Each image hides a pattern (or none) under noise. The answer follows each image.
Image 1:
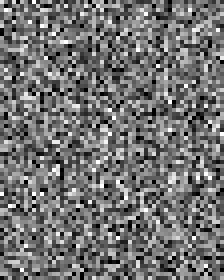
only noise
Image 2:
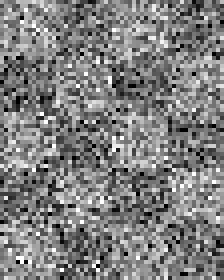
a checkerboard
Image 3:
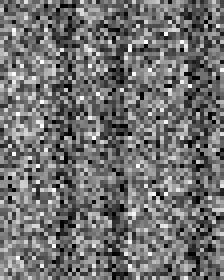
bands of columns
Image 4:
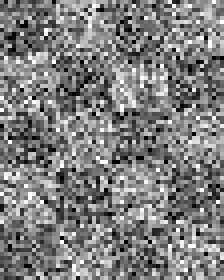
a checkerboard
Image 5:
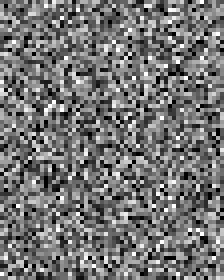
only noise
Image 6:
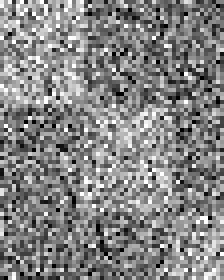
blocks along the diagonal
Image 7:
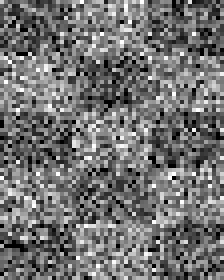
a checkerboard
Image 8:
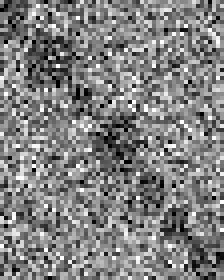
blocks along the diagonal
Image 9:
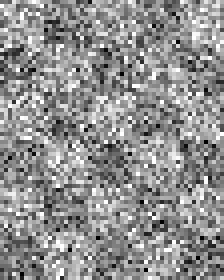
a checkerboard
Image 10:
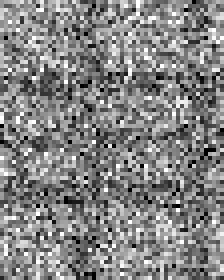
bands of rows crossing bands of columns
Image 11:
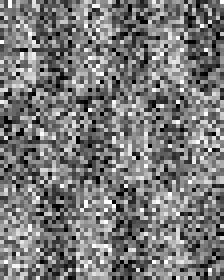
a checkerboard
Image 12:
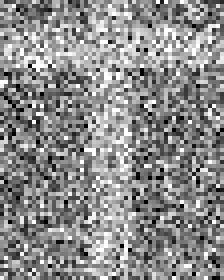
bands of rows crossing bands of columns
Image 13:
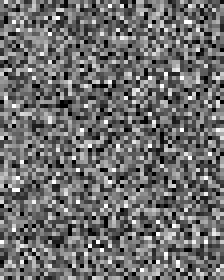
only noise
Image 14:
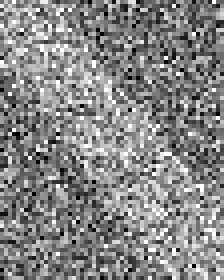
a diagonal band
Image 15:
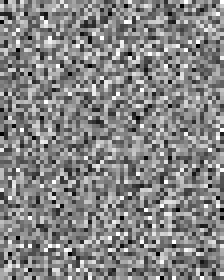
only noise
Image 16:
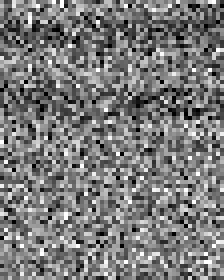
bands of rows
